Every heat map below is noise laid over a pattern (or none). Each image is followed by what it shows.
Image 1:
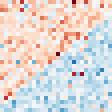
a sharp edge
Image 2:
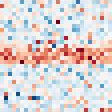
one horizontal stripe
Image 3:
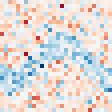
a wavy band
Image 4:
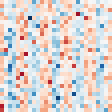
vertical stripes
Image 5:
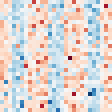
vertical stripes
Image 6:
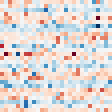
horizontal stripes
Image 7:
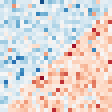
a sharp edge
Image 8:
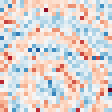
rings round one point
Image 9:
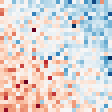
a smooth slope
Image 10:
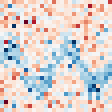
a wavy band
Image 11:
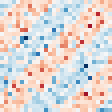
diagonal stripes
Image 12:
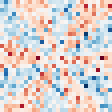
spokes from one point
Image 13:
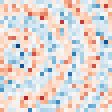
rings round one point
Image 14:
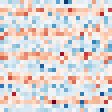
horizontal stripes
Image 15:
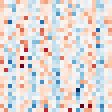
vertical stripes
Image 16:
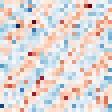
diagonal stripes
